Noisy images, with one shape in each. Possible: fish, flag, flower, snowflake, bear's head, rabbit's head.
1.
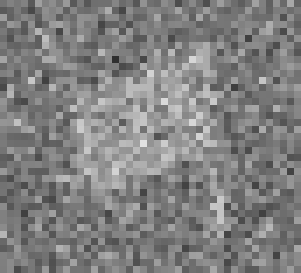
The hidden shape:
flag
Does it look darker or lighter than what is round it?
lighter
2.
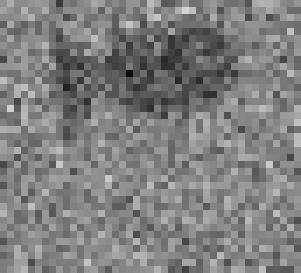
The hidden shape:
fish
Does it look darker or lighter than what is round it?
darker
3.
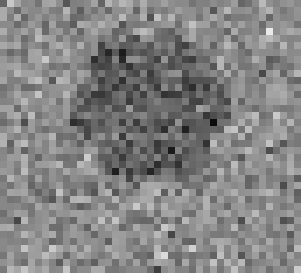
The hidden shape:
flower
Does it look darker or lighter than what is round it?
darker
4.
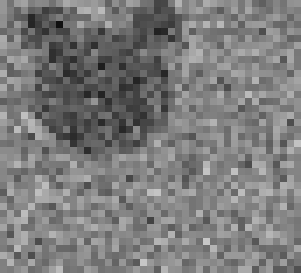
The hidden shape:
bear's head
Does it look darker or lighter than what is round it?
darker
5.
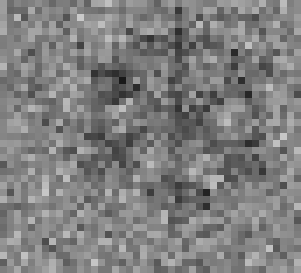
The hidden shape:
snowflake
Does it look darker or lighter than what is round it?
darker
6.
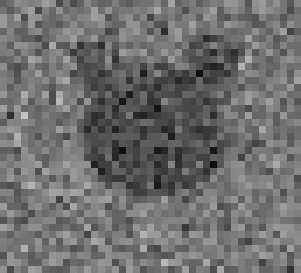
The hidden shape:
bear's head
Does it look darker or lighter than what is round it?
darker
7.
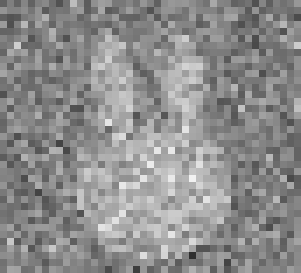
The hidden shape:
rabbit's head
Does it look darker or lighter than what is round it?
lighter
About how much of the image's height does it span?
nearly all
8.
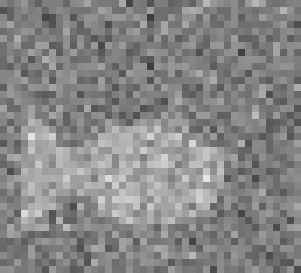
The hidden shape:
fish
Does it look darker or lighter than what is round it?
lighter
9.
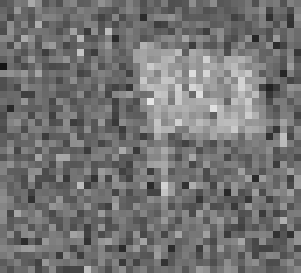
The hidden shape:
flag
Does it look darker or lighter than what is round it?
lighter
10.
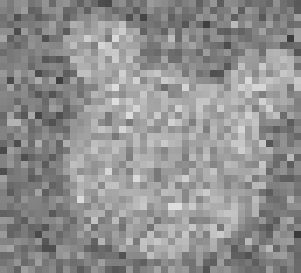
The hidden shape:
bear's head
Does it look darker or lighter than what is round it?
lighter
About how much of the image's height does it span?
nearly all
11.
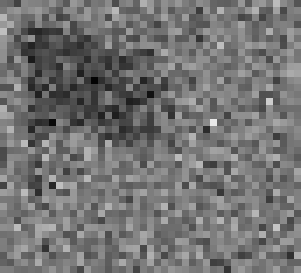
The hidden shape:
flag
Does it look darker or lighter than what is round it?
darker
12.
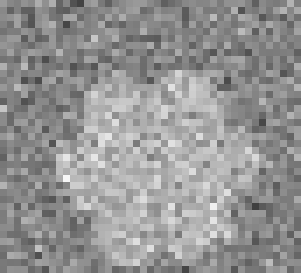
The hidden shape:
flower
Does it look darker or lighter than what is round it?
lighter
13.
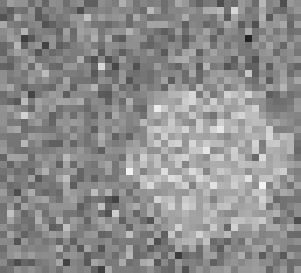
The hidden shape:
flower
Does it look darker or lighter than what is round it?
lighter
